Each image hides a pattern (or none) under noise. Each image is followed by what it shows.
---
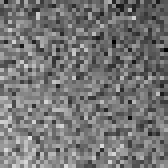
a smooth slope
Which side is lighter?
bottom left
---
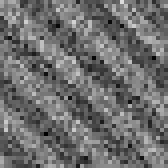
diagonal stripes
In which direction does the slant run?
top left to bottom right
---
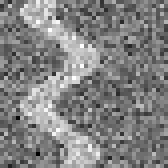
a wavy band
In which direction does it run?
top to bottom
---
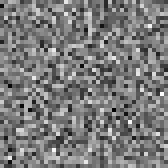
only noise
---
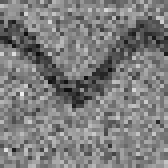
a wavy band
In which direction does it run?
left to right
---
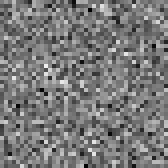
only noise
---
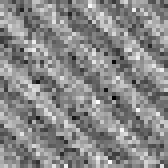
diagonal stripes
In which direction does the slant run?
top left to bottom right
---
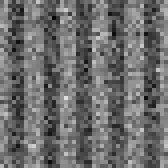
vertical stripes
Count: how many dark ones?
5
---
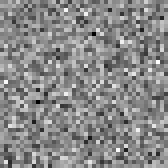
only noise
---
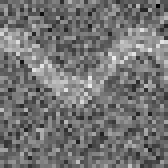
a wavy band
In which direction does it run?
left to right
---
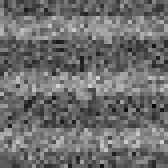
horizontal stripes
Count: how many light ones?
3
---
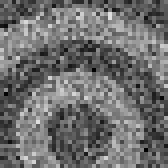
rings round one point
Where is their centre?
bottom middle
